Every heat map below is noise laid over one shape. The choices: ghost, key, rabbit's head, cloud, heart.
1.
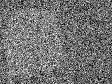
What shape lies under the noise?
ghost
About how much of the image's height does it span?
nearly all
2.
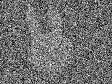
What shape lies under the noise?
rabbit's head
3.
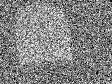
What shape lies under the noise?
ghost
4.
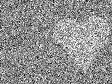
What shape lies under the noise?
heart
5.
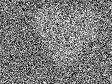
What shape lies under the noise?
heart
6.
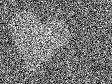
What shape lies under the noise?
heart
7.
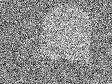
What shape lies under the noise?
ghost
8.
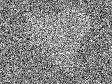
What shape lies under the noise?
heart
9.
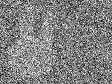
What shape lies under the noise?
rabbit's head
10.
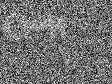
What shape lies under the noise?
key
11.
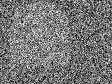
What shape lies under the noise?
ghost
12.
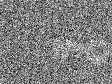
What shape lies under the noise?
key
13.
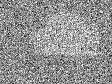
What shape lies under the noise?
cloud
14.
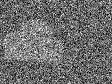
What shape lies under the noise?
cloud
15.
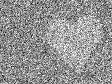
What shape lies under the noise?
heart
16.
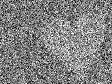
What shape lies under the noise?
heart
